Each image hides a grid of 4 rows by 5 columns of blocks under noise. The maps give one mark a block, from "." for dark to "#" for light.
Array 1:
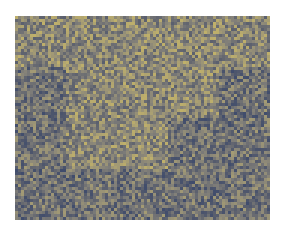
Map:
#####
.###.
.##..
.....
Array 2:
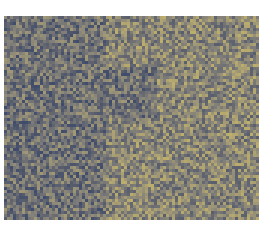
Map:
..###
...##
..###
..###
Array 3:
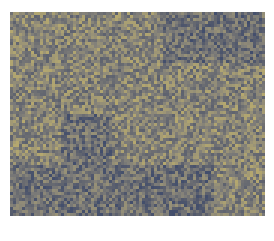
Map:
###..
#####
#.###
....#
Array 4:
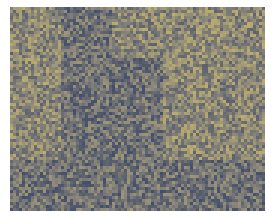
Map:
#.###
#..##
#..##
.....
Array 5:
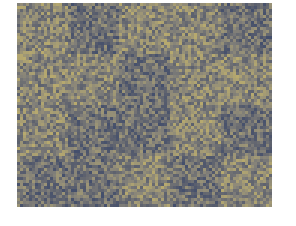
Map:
#.##.
##.##
#..#.
..#.#
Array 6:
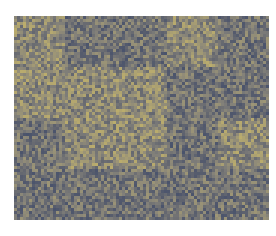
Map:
#..#.
###..
.##.#
.....
